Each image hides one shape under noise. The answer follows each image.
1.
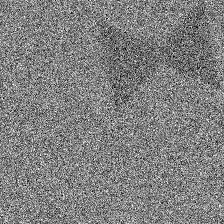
bow tie
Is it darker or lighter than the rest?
darker
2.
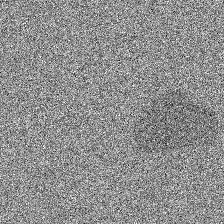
cloud
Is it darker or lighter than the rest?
darker
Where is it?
middle right
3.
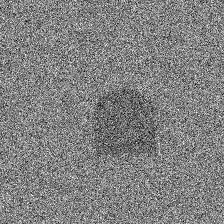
ghost
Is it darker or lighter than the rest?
darker
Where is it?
centre
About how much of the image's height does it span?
a third
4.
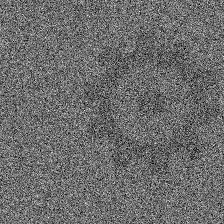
gear
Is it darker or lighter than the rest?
darker
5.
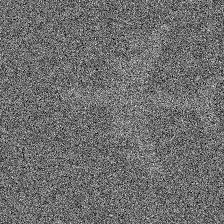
airplane
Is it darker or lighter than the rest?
lighter
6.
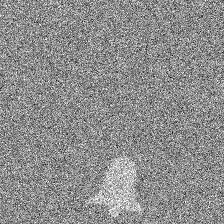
bell
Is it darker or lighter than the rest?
lighter
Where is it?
bottom middle
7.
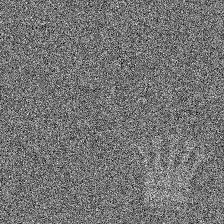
chess queen
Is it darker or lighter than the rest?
lighter
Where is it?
bottom right
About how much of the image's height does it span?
a third
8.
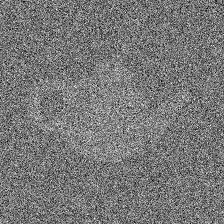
teapot
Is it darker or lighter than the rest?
lighter
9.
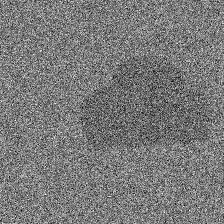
cloud
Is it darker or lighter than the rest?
darker
